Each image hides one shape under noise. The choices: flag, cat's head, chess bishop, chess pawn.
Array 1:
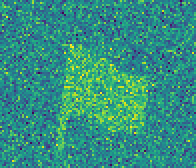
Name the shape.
flag
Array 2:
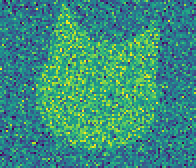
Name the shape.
cat's head
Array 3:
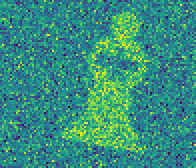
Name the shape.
chess bishop
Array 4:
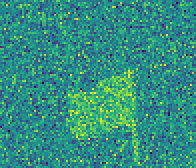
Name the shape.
flag
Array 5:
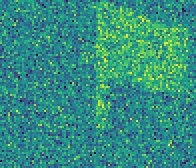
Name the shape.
flag
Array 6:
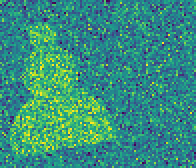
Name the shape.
chess pawn
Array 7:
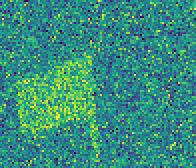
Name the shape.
flag
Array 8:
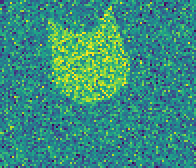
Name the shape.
cat's head
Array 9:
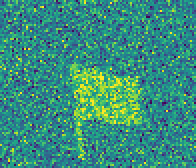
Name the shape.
flag
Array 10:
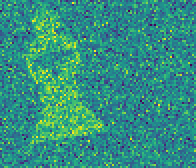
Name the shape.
chess bishop
